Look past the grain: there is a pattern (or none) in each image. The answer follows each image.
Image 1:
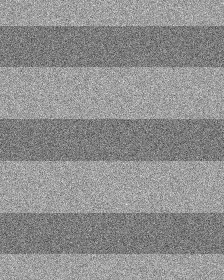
horizontal stripes
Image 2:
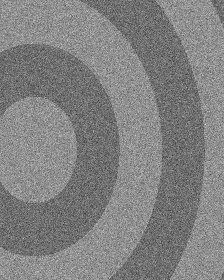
rings round one point
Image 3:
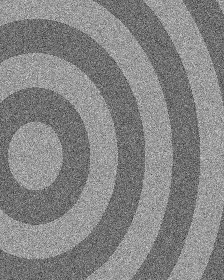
rings round one point
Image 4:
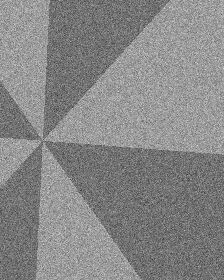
spokes from one point
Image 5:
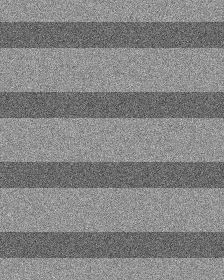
horizontal stripes
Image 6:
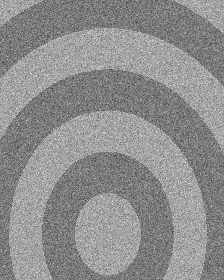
rings round one point
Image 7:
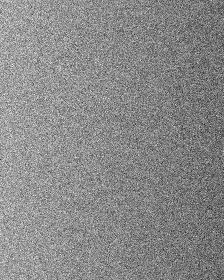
a smooth slope
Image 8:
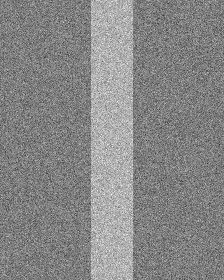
one vertical stripe
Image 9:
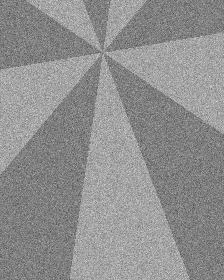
spokes from one point
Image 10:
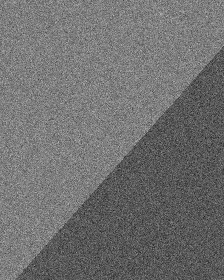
a sharp edge
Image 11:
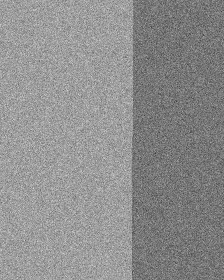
a sharp edge
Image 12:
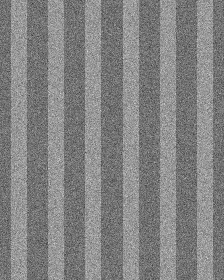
vertical stripes
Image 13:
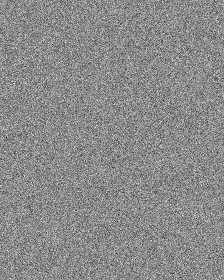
only noise
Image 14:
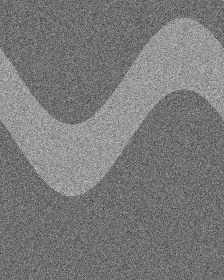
a wavy band
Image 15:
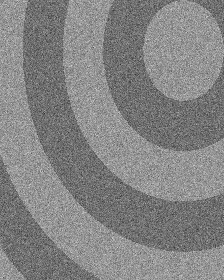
rings round one point
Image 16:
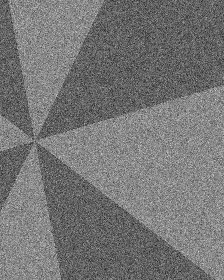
spokes from one point
